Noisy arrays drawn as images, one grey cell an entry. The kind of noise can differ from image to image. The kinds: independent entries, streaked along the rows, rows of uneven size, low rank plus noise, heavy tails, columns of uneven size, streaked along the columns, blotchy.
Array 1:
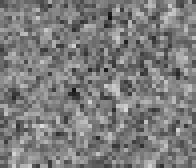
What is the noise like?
blotchy
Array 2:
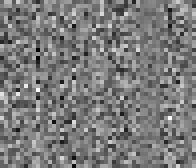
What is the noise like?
columns of uneven size
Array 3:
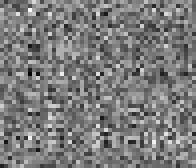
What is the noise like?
low rank plus noise
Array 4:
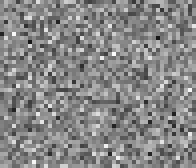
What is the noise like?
independent entries
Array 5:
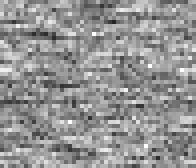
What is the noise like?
streaked along the rows
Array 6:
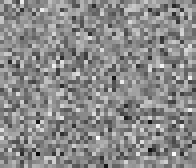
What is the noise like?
low rank plus noise
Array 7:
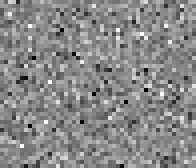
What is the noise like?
heavy tails
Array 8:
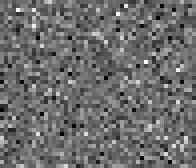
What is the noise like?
heavy tails
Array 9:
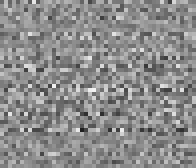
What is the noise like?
rows of uneven size
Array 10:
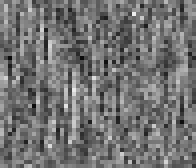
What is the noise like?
streaked along the columns
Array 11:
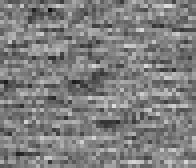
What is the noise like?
streaked along the rows
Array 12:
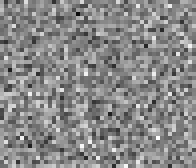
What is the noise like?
independent entries
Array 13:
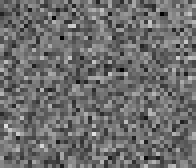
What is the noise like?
independent entries
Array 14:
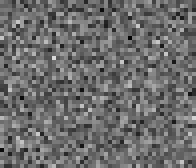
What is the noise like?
independent entries
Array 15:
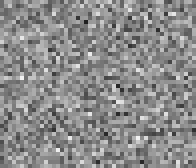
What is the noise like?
independent entries
